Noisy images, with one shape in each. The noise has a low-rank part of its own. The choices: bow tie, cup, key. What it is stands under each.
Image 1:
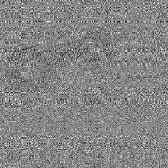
dark key
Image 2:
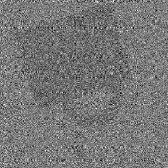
dark cup
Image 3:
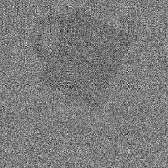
dark cup
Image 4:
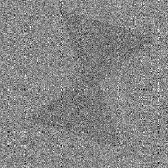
dark bow tie
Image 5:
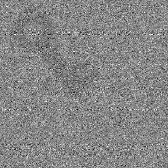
dark key
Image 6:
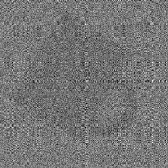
dark cup
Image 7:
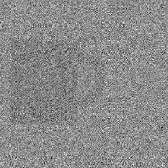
dark cup
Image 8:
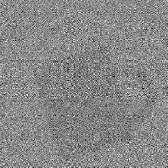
dark cup
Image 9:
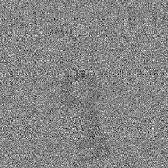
dark key
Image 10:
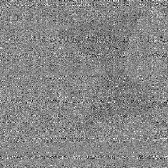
dark bow tie
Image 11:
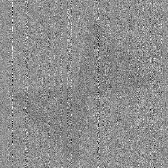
dark bow tie
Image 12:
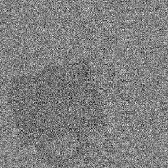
dark cup
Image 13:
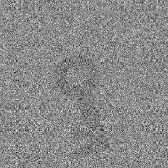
dark key
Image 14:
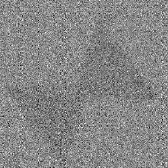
dark bow tie
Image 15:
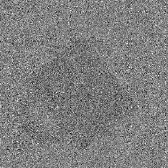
dark cup
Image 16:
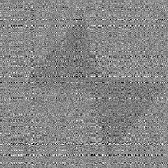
dark bow tie
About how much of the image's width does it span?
nearly all
